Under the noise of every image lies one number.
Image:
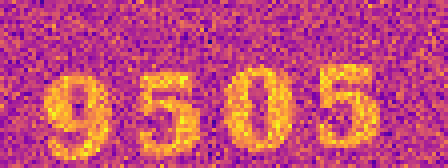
9505
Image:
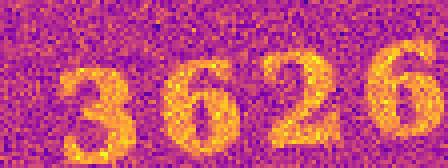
3626
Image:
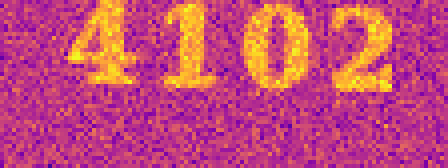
4102
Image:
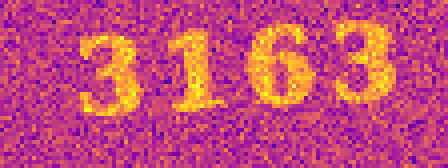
3163
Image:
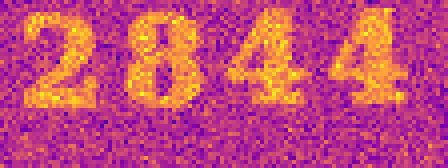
2844
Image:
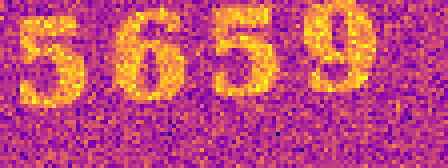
5659
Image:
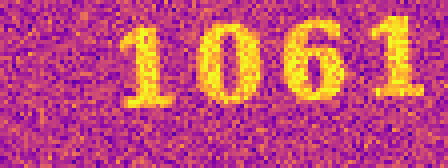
1061
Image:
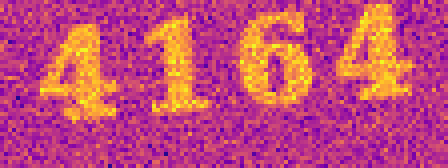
4164
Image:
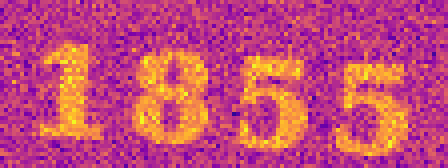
1855
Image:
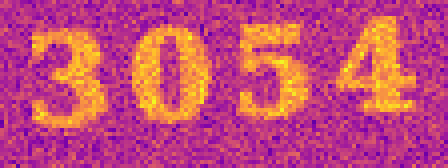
3054
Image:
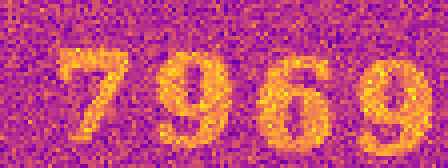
7969
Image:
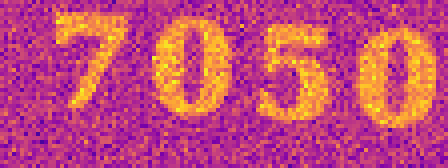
7050
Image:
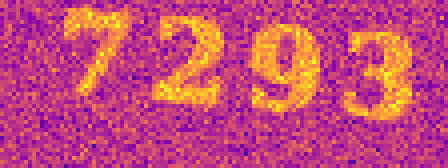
7293
